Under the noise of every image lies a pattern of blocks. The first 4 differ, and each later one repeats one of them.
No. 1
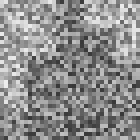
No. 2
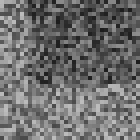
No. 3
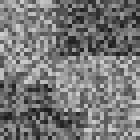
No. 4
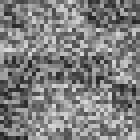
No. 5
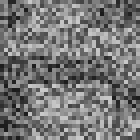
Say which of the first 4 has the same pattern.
4
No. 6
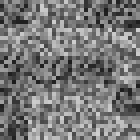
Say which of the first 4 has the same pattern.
4
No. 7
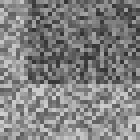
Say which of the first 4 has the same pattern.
2
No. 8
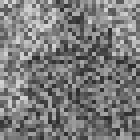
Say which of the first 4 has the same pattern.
1
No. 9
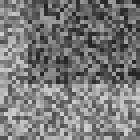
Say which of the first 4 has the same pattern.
2
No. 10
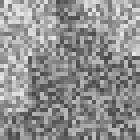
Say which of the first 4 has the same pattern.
1
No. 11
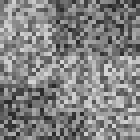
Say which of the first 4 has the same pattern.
3
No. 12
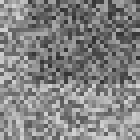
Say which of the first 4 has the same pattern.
2
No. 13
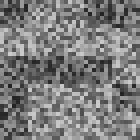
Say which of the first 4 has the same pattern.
4
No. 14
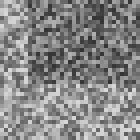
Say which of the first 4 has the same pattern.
2
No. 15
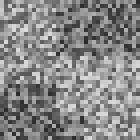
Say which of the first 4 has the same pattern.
3
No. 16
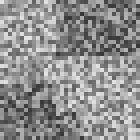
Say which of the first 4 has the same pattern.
3
